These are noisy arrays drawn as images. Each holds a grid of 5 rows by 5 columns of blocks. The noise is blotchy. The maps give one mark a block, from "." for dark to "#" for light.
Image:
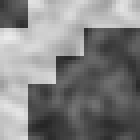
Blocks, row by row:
. # # # #
# # # . .
# # . . .
# . . . .
# . . . .
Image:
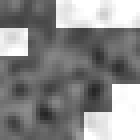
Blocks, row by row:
. . # # #
# . . . .
. . . . .
. . . . #
. . . # #
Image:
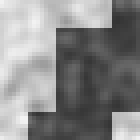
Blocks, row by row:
# # # # .
# # . . .
# # . . .
# # . . .
# . . . #
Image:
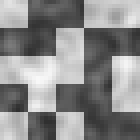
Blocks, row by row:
# . . # #
. . # . .
# # # . #
. # . . #
# . # . .
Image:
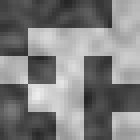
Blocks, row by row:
. . . . #
. # # # #
# . # . #
. # # . .
. . # . #
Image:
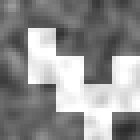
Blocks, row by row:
. . . . .
. # . . .
. # # . #
. . # # #
. . . # .
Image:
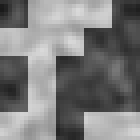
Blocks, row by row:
. # # # .
# # # . .
. # . . .
. # . . .
# # . # #
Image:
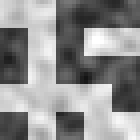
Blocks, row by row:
# # . . .
. # . # #
. # . . .
# # # # .
. # . # #
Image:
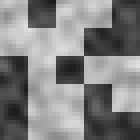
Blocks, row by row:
# . # # .
# # # . .
. # . # #
. # # . #
. # # . .
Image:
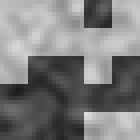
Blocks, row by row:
# # # . #
# # # # #
# . . # .
. . . . .
. . . # #
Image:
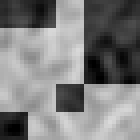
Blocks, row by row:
. . # . .
# # # . .
# # # . .
# # . # #
. # # # #
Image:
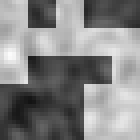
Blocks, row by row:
# . # . .
# # # # #
# . . . #
. . . # #
. . . # #
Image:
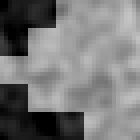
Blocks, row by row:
. . # # #
. # # # #
# # # # #
. # # # #
. . . # #
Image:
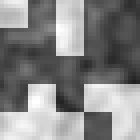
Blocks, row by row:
# . # . .
. . # . .
. . . . .
. # . # #
# # # . #
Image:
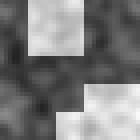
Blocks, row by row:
. # # . .
. # # . .
. . . . .
. . . # #
. . # # #
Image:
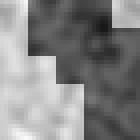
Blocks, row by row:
# . . . #
# . . . .
# # . . .
# # # . .
# # # . .
